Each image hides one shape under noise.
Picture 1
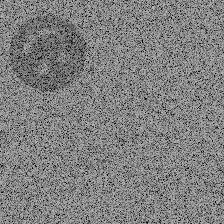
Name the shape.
smiling face
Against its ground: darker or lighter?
darker
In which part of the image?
top left
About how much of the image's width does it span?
a third
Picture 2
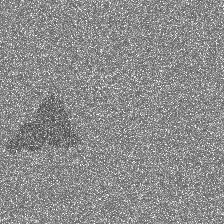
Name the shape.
chess pawn
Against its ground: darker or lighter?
darker
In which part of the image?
middle left
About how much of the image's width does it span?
a third
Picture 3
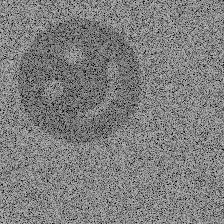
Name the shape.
smiling face
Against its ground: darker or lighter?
darker
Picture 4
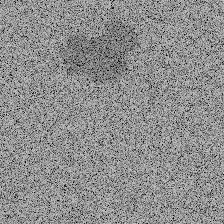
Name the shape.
car
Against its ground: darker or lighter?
darker
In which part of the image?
top middle
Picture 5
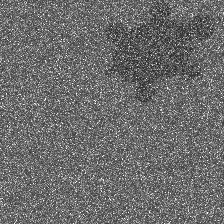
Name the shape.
turtle
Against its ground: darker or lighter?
darker
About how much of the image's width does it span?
half
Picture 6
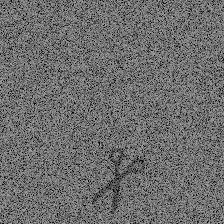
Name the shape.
pair of scissors
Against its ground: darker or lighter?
darker
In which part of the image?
bottom middle
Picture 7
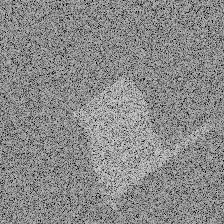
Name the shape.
flag
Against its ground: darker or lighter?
lighter
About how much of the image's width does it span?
two thirds
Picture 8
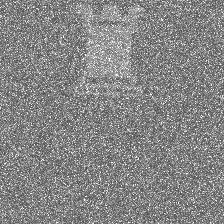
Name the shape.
chess rook
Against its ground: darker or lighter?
lighter
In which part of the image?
top middle
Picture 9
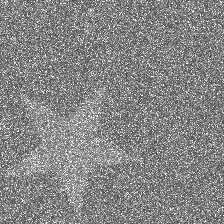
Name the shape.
star
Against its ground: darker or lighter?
lighter
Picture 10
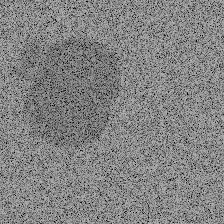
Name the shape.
apple
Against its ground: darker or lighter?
darker
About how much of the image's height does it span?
half
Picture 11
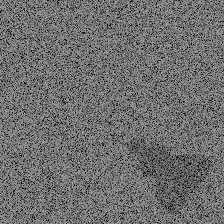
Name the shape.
chess pawn
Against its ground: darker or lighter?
darker
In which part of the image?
bottom right
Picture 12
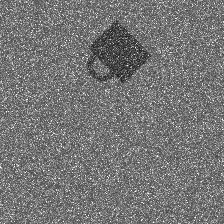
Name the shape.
cup
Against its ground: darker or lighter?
darker
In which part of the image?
top middle
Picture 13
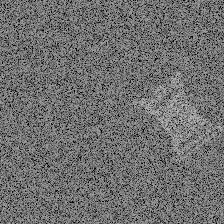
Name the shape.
chess rook
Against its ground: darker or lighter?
lighter
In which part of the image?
middle right
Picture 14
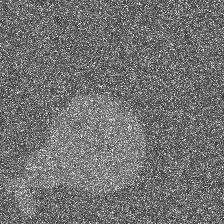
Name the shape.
pear
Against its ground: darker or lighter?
lighter
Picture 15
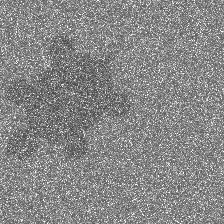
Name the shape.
turtle
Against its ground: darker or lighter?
darker
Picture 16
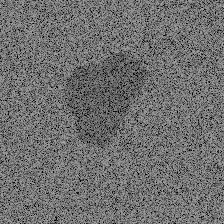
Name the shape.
cloud
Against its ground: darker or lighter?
darker
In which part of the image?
centre
